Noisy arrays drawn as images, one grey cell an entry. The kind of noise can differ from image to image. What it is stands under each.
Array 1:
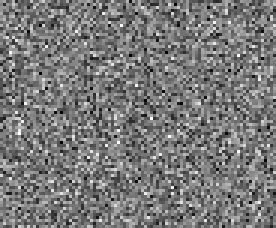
independent entries
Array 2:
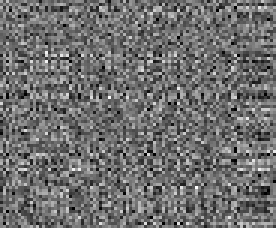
low rank plus noise
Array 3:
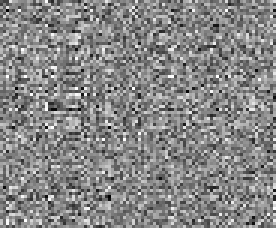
low rank plus noise
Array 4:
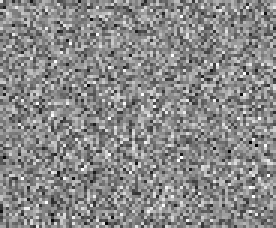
independent entries
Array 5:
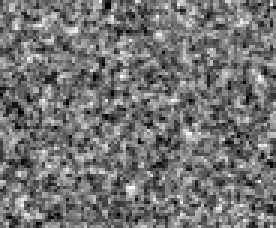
blotchy
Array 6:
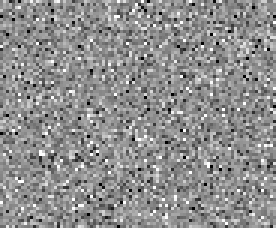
heavy tails
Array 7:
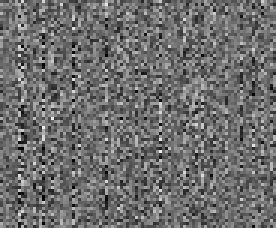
columns of uneven size
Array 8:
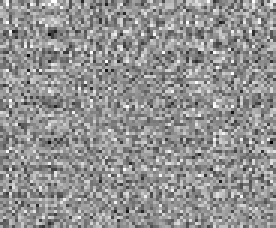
low rank plus noise
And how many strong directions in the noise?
one
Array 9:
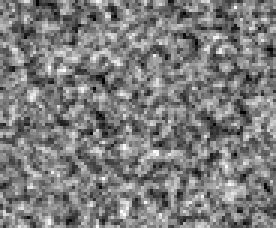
blotchy
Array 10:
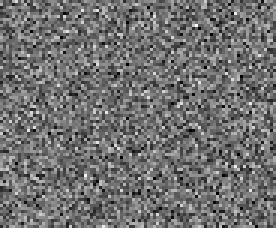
independent entries
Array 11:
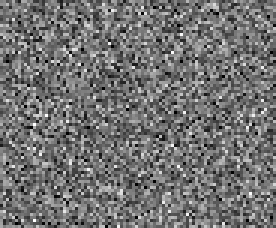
independent entries
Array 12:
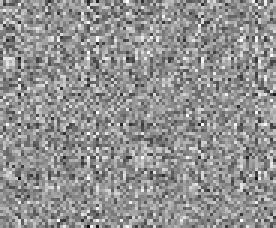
low rank plus noise
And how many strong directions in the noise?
two
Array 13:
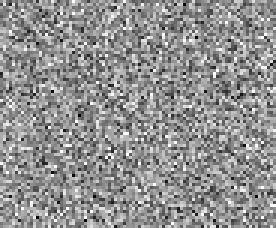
independent entries
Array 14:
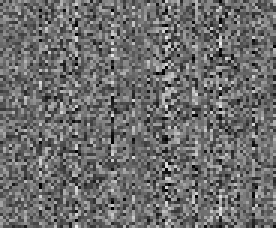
columns of uneven size
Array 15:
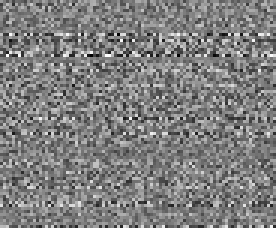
rows of uneven size
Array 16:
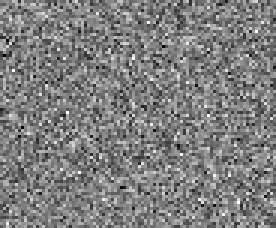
independent entries
